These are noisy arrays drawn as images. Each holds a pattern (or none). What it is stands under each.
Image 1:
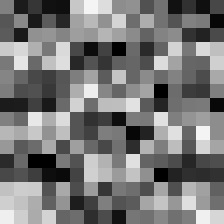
a checkerboard
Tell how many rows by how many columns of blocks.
6 by 3
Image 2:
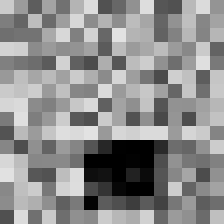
one block
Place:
bottom middle
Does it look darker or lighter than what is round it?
darker
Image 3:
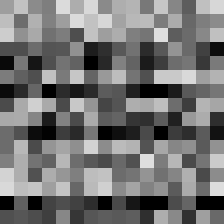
bands of rows
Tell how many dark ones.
4
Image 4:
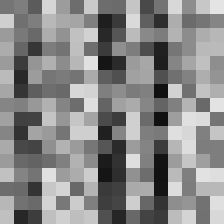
bands of columns
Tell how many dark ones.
3
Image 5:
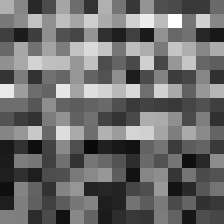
bands of rows
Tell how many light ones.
4
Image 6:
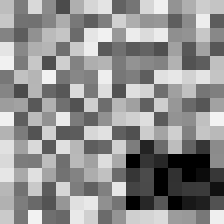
one block
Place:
bottom right
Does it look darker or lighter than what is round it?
darker
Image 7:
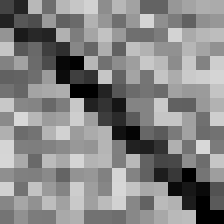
a diagonal band
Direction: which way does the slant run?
top left to bottom right
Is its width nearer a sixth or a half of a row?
a sixth
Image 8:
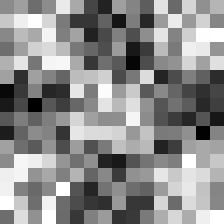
a checkerboard
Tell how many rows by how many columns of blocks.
3 by 3
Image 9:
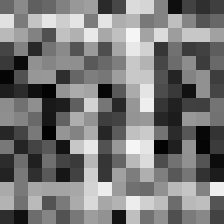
bands of rows crossing bands of columns
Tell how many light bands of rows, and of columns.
2 and 2
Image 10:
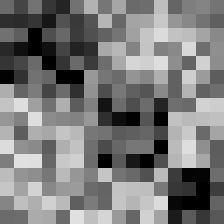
blocks along the diagonal
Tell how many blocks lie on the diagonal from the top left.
3
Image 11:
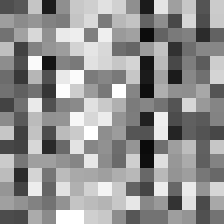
bands of columns
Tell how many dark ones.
5
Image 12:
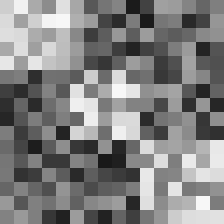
blocks along the diagonal
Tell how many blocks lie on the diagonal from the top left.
3
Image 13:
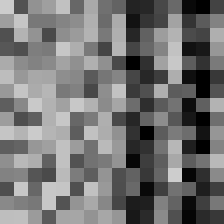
bands of columns
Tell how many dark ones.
2
